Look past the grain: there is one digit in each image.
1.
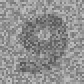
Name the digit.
9
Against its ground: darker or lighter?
darker
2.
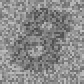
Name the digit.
8
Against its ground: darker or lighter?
darker
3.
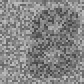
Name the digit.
8
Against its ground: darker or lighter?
darker
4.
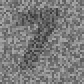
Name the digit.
7
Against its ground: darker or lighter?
darker
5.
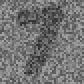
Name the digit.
7
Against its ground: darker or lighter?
darker
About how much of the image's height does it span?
nearly all
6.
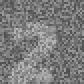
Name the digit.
2
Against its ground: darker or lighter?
lighter
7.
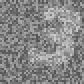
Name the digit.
3
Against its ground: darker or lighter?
lighter
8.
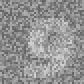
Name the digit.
9
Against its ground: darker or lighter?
lighter
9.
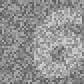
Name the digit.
6
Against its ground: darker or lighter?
lighter
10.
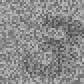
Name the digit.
3
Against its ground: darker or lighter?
darker
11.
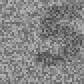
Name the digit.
5
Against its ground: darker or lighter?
darker
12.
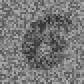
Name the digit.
6
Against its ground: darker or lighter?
darker
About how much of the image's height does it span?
two thirds
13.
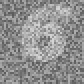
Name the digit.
6
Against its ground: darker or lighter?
lighter
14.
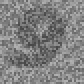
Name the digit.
9
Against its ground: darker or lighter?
darker
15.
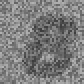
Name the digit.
8
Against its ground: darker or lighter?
darker
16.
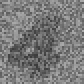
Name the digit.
4
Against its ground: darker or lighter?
darker
